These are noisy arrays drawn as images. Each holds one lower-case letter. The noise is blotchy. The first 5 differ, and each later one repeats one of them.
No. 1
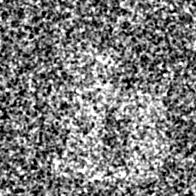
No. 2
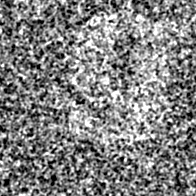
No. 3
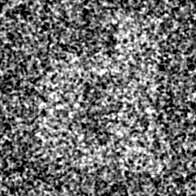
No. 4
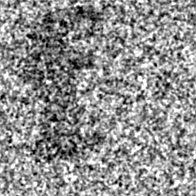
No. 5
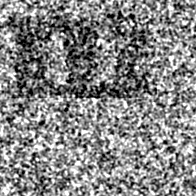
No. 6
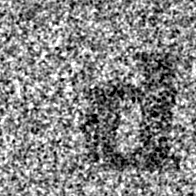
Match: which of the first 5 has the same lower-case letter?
3
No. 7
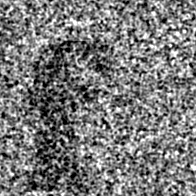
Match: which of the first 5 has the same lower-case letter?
4
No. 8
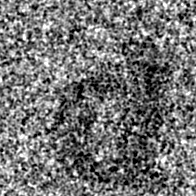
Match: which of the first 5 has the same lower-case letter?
3
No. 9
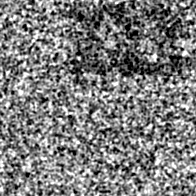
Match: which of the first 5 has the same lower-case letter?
5
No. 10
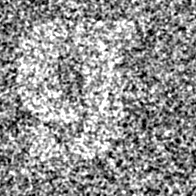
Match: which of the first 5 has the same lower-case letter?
2
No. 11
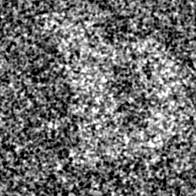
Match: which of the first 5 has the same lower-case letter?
1
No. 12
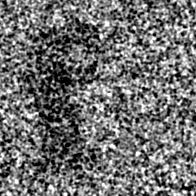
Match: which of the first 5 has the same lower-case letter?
4
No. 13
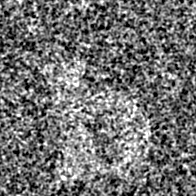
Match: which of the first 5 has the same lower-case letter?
1
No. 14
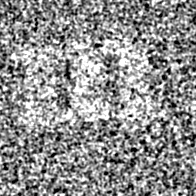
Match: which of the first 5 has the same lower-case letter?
5
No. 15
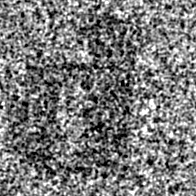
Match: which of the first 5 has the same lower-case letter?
3
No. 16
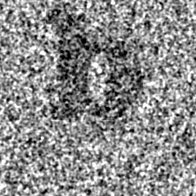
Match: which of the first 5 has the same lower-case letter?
1
